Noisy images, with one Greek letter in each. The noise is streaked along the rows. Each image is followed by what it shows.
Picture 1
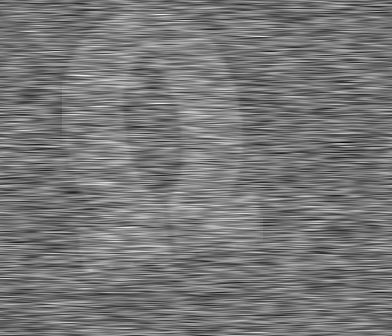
omega
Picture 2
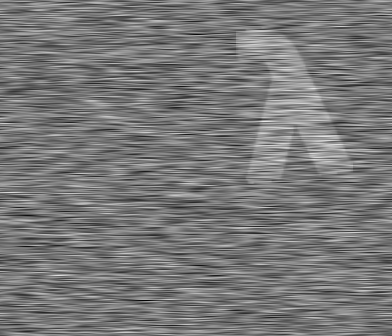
lambda
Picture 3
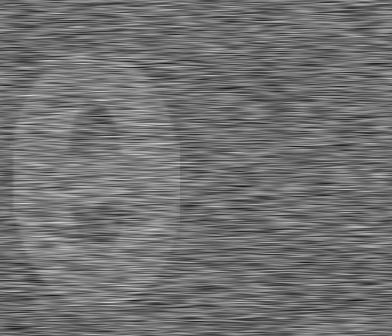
theta
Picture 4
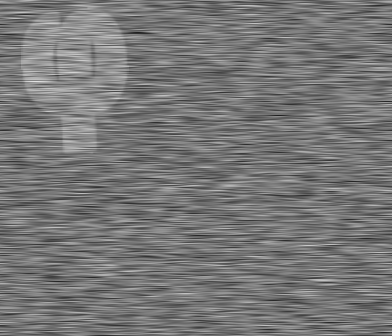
phi
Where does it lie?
top left
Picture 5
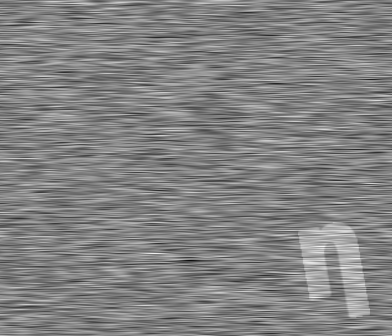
eta
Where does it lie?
bottom right
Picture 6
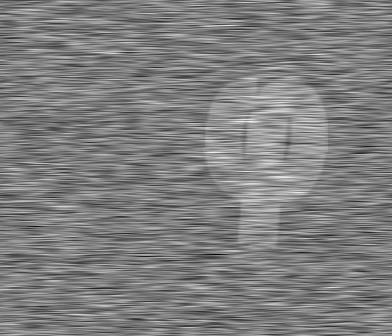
phi
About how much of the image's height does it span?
half
